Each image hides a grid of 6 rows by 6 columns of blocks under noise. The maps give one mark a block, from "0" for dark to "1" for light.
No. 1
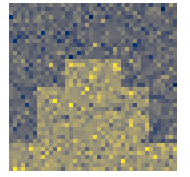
0 0 0 0 0 0
0 0 0 0 0 0
0 0 1 1 0 0
0 1 1 1 1 0
0 1 1 1 1 0
1 1 1 1 1 1
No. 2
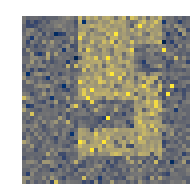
0 0 1 1 1 0
0 0 1 1 0 0
0 0 1 1 1 0
0 0 0 0 1 0
0 0 1 1 1 0
0 0 0 0 0 0
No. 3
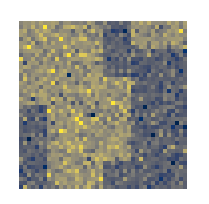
1 1 1 0 1 1
1 1 1 0 0 0
1 1 1 1 0 0
0 1 1 1 0 0
0 1 1 1 0 0
0 1 1 0 0 0
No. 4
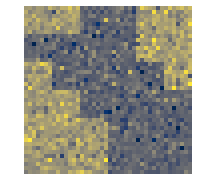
1 1 0 0 1 1
0 0 0 0 1 1
1 0 0 0 0 1
1 1 0 0 0 0
1 1 1 0 0 0
1 1 1 0 0 0
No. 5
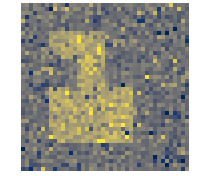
0 0 0 0 0 0
0 1 1 0 0 0
0 0 1 0 0 0
0 1 1 1 0 0
0 1 1 1 0 0
0 0 0 0 0 0
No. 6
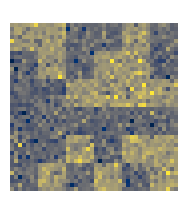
1 1 0 0 1 0
0 1 0 1 1 0
0 0 1 1 1 1
0 0 0 0 0 0
0 0 1 0 1 1
0 1 0 1 0 1
